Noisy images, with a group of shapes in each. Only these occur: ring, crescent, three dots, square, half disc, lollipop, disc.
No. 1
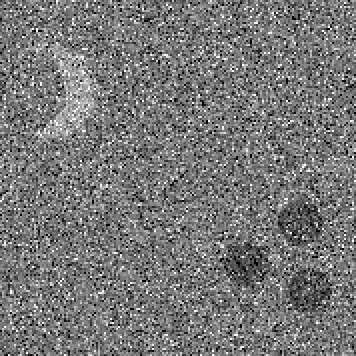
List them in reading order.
top left: light crescent; bottom right: dark three dots
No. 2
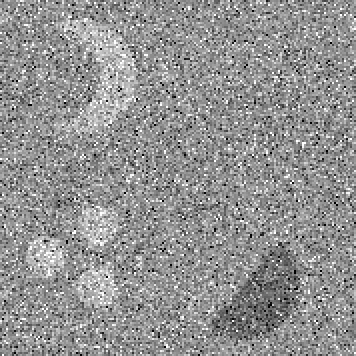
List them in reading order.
top left: light crescent; bottom left: light three dots; bottom right: dark half disc
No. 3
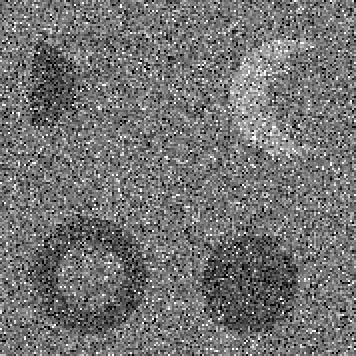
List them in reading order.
top left: dark half disc; top right: light crescent; bottom left: dark ring; bottom right: dark disc
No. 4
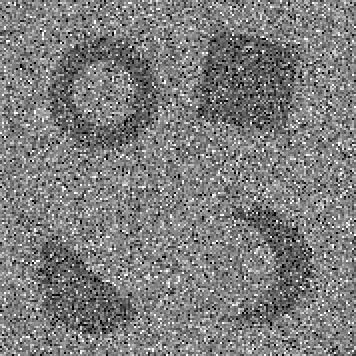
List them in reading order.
top left: dark ring; top right: dark square; bottom left: dark half disc; bottom right: dark crescent
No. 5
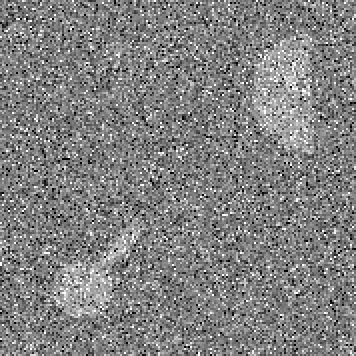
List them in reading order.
top right: light half disc; bottom left: light lollipop
